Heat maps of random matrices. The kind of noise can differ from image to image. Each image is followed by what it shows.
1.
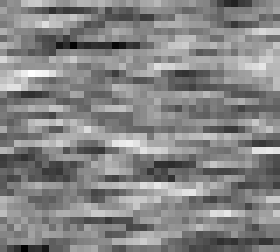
streaked along the rows
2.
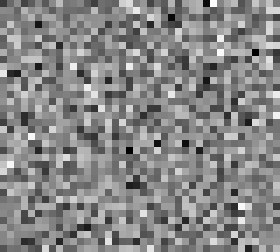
independent entries
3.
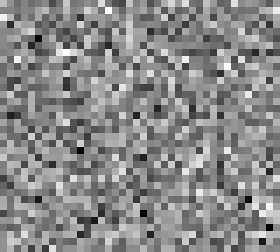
independent entries
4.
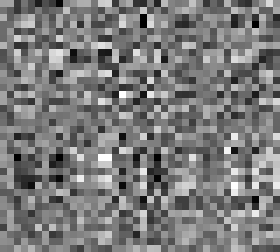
low rank plus noise
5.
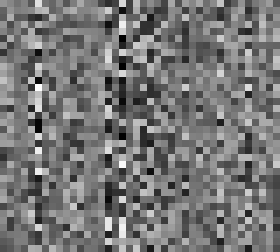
columns of uneven size
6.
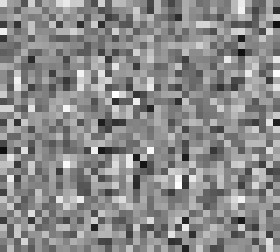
low rank plus noise
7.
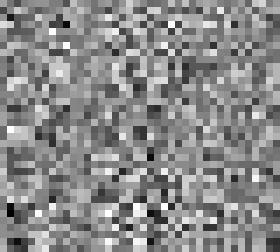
low rank plus noise
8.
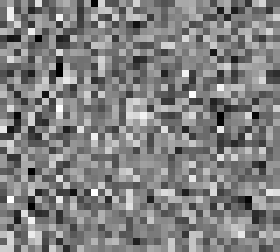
low rank plus noise
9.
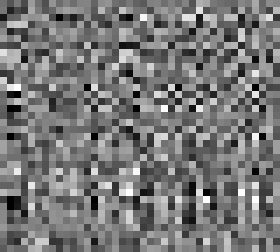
low rank plus noise
